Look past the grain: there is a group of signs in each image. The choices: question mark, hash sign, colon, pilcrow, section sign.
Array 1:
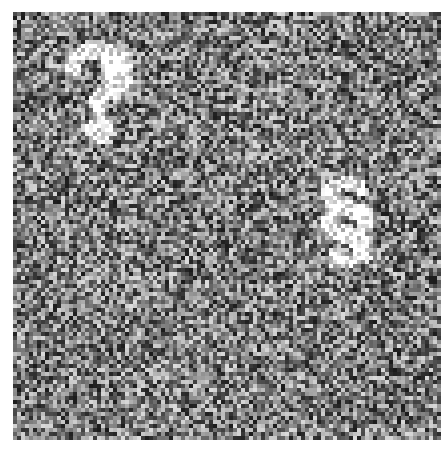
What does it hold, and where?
top left: question mark; middle right: section sign
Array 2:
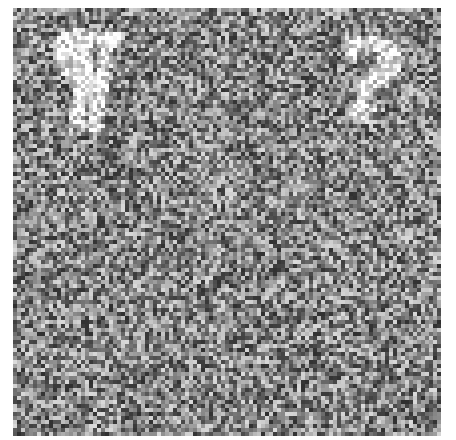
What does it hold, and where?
top left: pilcrow; top right: question mark
